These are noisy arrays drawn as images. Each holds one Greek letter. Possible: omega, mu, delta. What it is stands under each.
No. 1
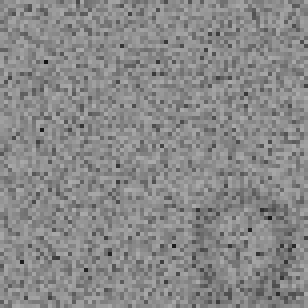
dark omega, bottom right
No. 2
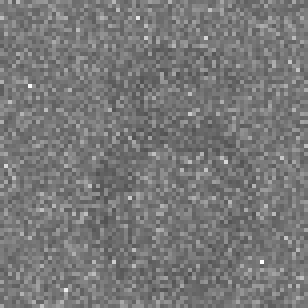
dark delta
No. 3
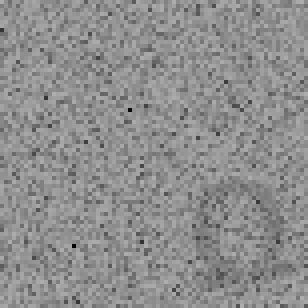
dark omega, bottom right
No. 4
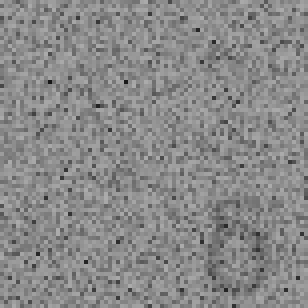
dark delta, bottom right
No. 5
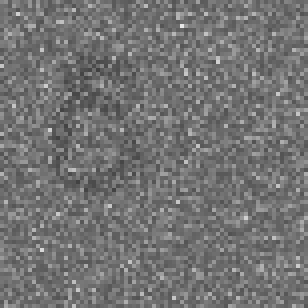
dark delta
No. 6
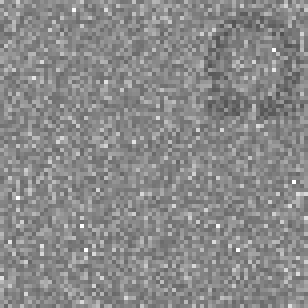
dark omega, top right
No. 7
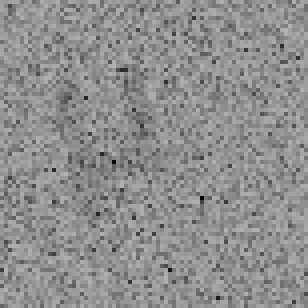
dark mu
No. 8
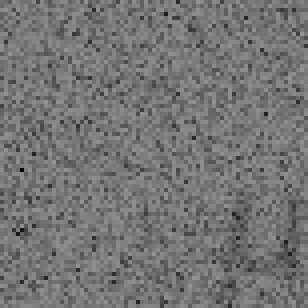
dark mu, bottom right
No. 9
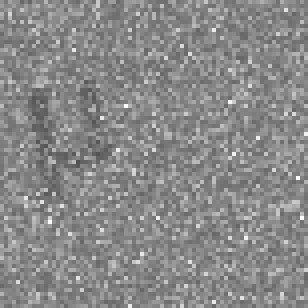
dark mu, middle left
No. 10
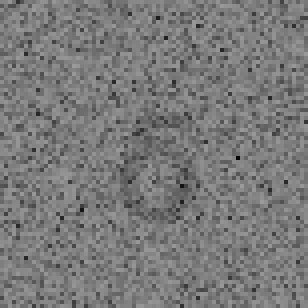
dark delta, centre
